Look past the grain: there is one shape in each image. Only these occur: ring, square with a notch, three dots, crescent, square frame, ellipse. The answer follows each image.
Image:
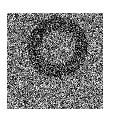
ring
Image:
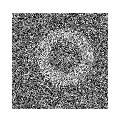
ring
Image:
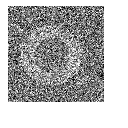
ring
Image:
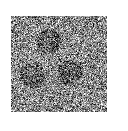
three dots
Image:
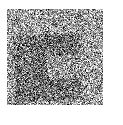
square with a notch
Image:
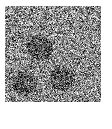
three dots
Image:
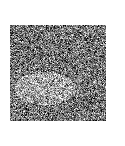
ellipse
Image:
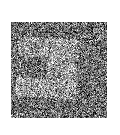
square with a notch
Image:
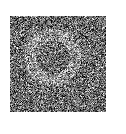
ring
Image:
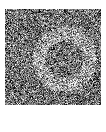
ring
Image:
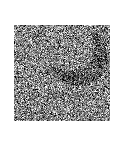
crescent
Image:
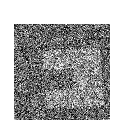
square with a notch
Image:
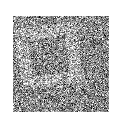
square frame
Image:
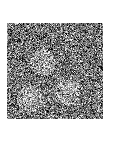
three dots
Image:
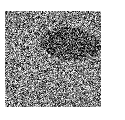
ellipse
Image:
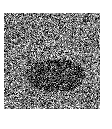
ellipse
